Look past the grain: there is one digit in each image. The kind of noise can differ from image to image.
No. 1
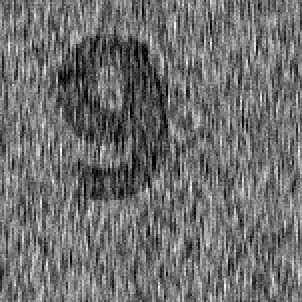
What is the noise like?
streaked along the columns
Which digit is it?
9
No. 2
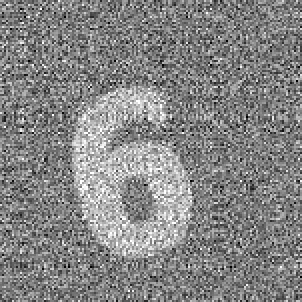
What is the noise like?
low rank plus noise
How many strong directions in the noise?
three or four
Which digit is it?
6
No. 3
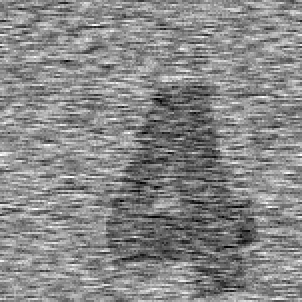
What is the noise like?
streaked along the rows
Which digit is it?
4
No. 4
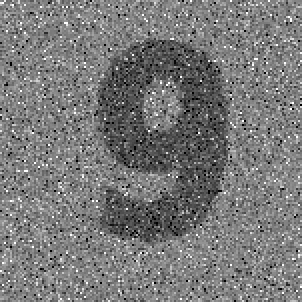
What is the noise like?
heavy tails
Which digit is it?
9
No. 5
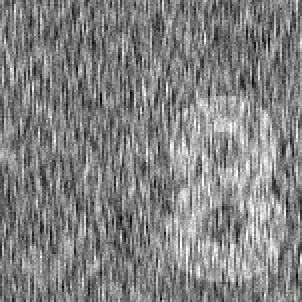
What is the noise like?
streaked along the columns
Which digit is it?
8
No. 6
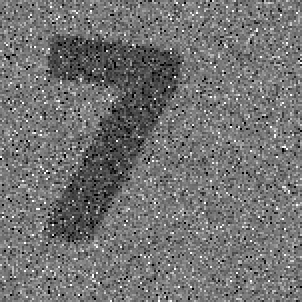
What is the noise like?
heavy tails
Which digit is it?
7
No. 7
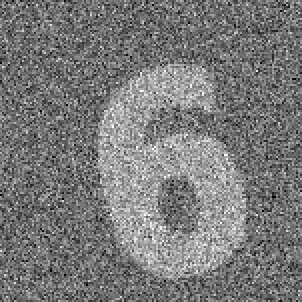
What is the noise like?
independent entries
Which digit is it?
6
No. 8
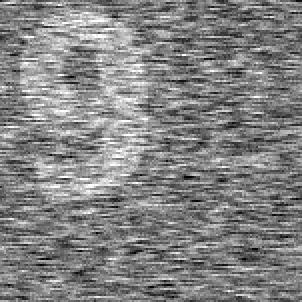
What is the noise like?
streaked along the rows
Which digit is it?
9
